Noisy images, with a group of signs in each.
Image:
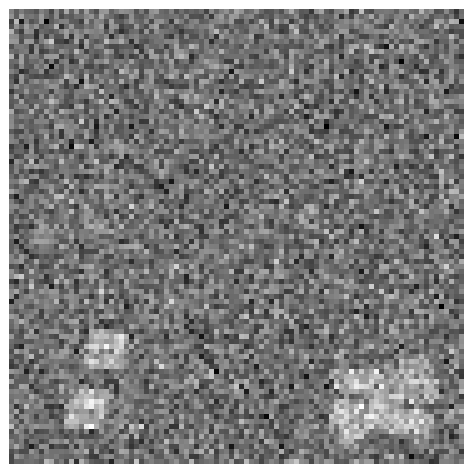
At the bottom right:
not-equal sign
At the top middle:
nothing
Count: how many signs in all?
2
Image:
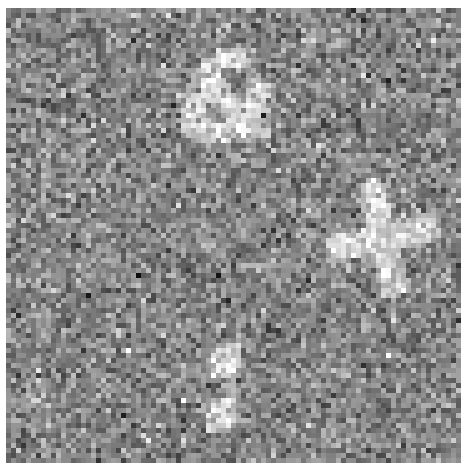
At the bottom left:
nothing
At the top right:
nothing
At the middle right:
plus sign
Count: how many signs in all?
3
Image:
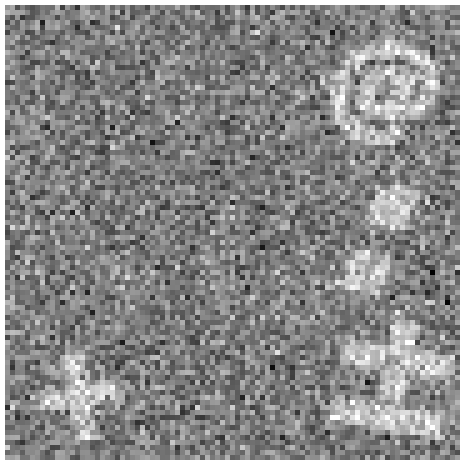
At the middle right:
colon
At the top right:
at sign
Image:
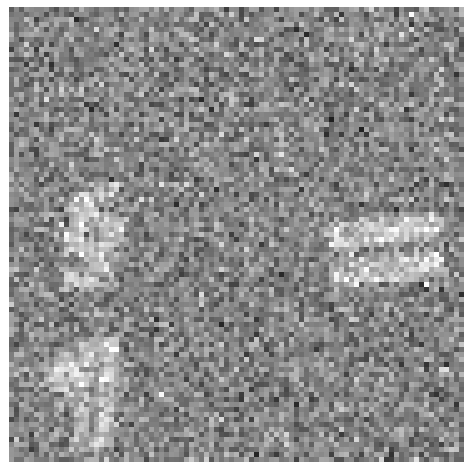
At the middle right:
equals sign
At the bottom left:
pilcrow
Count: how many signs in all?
3
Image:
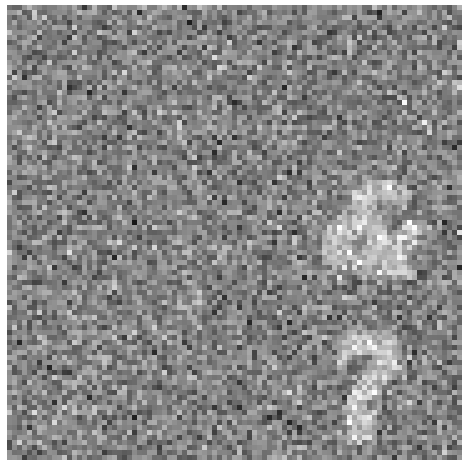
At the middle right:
ampersand
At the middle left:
nothing
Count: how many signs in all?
2
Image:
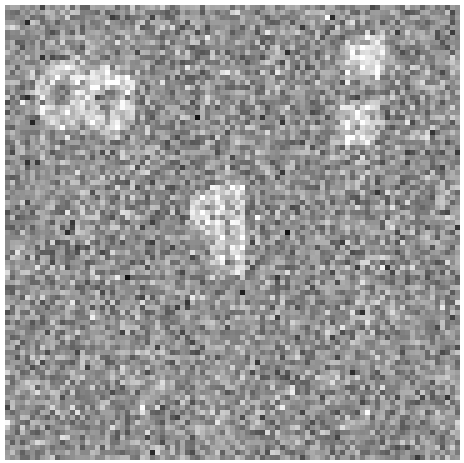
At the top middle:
nothing
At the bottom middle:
nothing
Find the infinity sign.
top left
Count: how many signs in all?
3
